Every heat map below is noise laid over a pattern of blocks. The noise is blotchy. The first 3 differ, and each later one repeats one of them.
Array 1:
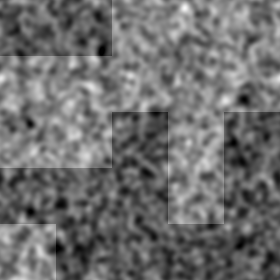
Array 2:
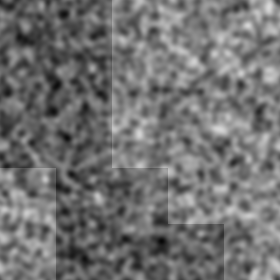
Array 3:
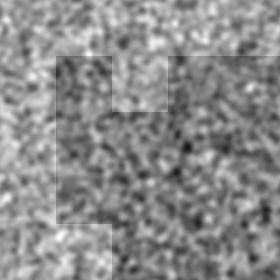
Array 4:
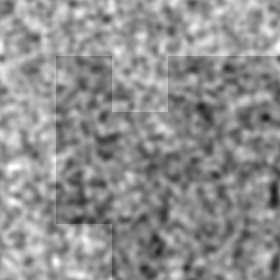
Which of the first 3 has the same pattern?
3
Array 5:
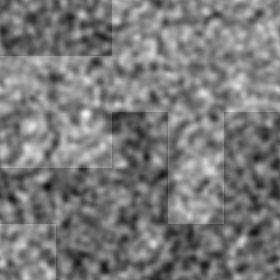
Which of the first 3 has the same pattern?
1
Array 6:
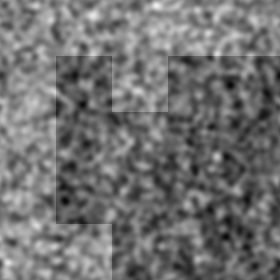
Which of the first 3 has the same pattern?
3
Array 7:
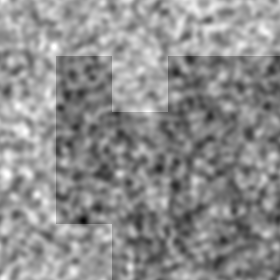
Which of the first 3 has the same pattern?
3
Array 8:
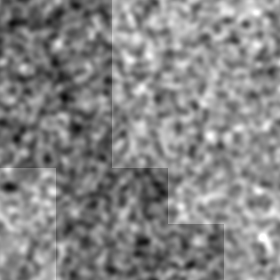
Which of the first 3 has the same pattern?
2
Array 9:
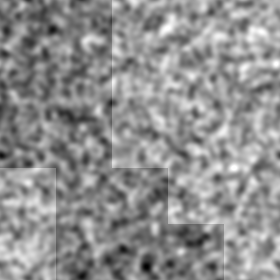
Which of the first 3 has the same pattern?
2
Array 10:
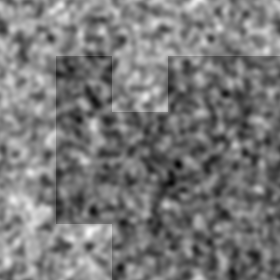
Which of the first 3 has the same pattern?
3
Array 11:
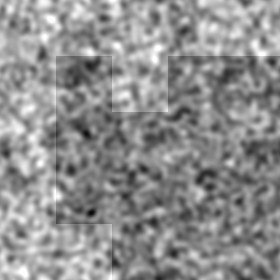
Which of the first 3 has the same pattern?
3
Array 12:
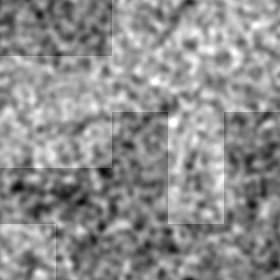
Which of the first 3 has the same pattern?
1
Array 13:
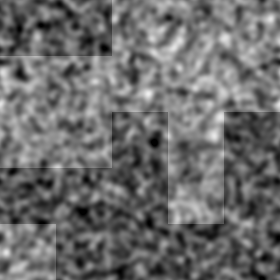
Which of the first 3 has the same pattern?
1
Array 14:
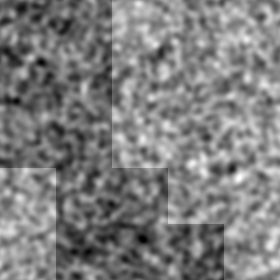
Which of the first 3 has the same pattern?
2
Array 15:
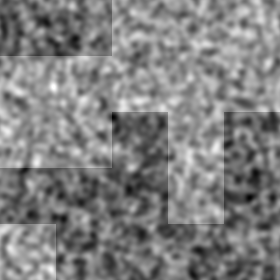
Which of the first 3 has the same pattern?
1
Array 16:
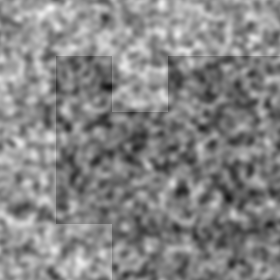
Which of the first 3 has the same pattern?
3
